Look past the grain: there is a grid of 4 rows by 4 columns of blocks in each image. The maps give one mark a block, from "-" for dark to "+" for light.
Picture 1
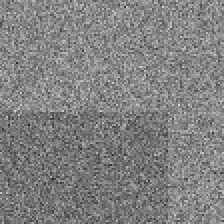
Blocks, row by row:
++++
++++
---+
---+
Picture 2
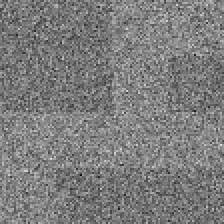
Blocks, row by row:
--++
--+-
++++
+---
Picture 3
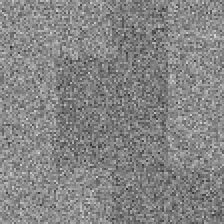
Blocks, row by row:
++-+
+--+
+--+
++--
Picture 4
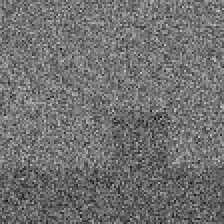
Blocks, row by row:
++++
++++
++-+
----
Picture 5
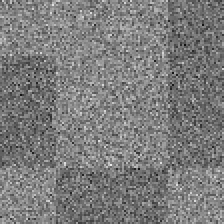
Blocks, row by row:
+++-
-++-
-++-
+--+
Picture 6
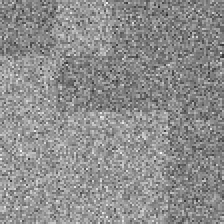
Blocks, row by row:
-+--
+---
+++-
+++-
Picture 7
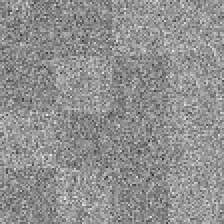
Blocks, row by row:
--++
-+-+
+--+
-+-+
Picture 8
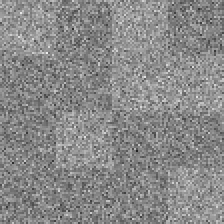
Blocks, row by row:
+-+-
--++
-+--
---+
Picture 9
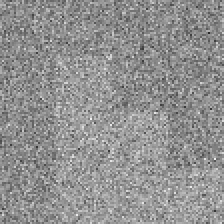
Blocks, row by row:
----
-+--
-++-
-+++
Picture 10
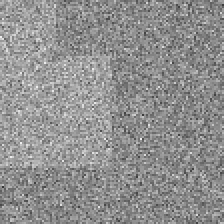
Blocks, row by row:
+---
++--
++--
----
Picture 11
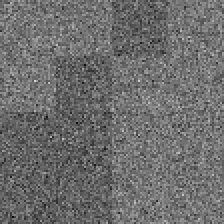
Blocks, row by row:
++-+
+-++
--++
--++
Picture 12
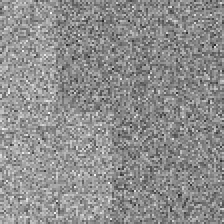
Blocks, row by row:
+---
+---
++--
++--
